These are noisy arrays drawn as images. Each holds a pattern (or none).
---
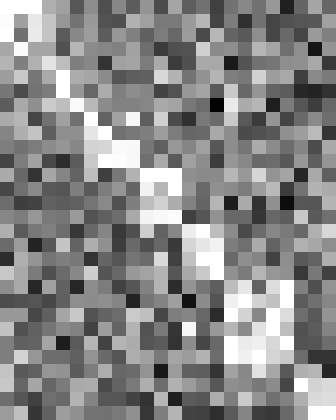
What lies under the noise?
blocks along the diagonal
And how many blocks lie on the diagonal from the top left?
7
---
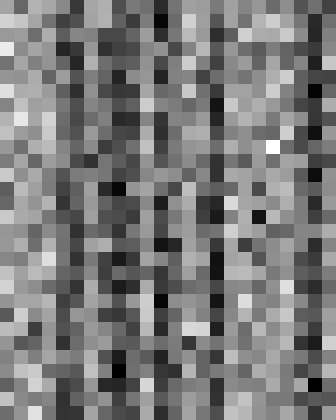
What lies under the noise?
bands of columns
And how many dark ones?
5
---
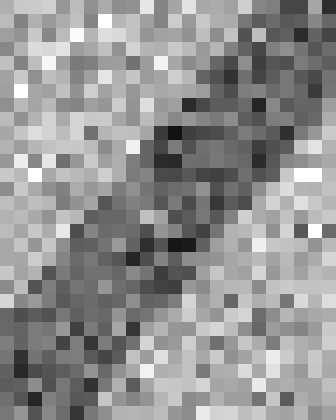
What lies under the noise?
a diagonal band
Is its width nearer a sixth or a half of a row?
a half
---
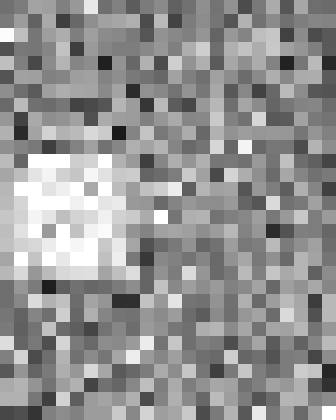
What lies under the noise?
one block
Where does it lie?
middle left
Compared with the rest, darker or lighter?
lighter
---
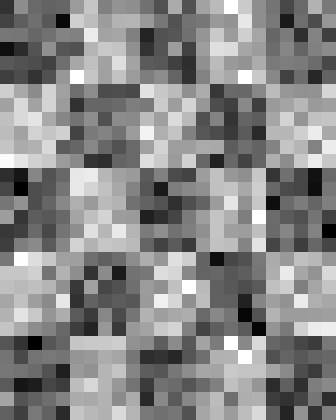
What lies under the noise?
a checkerboard
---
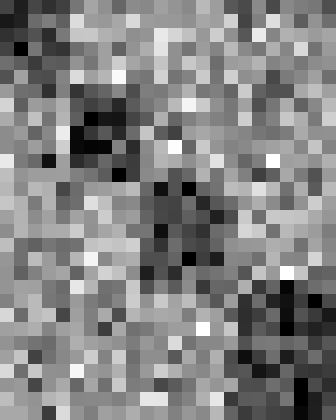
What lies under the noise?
blocks along the diagonal
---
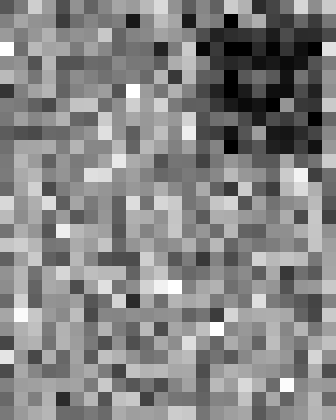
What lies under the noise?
one block
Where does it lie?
top right
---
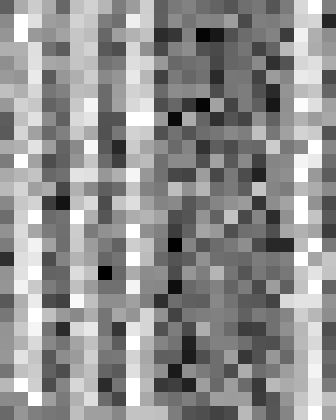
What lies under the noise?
bands of columns
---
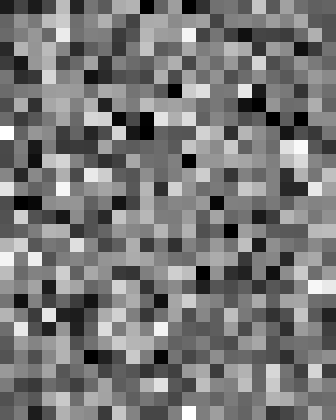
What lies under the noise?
only noise
